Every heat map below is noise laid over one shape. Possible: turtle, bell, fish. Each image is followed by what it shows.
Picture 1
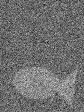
fish
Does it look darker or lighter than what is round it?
lighter
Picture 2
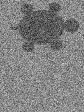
turtle
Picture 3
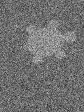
turtle
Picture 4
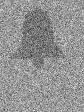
bell
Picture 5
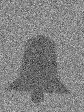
bell
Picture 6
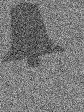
bell
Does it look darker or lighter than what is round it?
darker
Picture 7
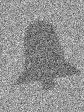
bell
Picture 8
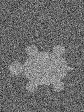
turtle
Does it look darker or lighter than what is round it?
lighter
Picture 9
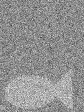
fish
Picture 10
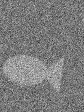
fish
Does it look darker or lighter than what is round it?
lighter
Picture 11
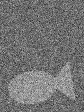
fish
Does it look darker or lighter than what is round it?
lighter
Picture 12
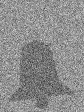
bell
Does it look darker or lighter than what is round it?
darker
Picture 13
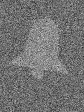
bell
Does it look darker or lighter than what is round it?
lighter
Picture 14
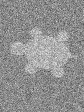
turtle
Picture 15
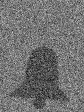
bell
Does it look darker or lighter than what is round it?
darker
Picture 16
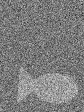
fish
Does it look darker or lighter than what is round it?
lighter
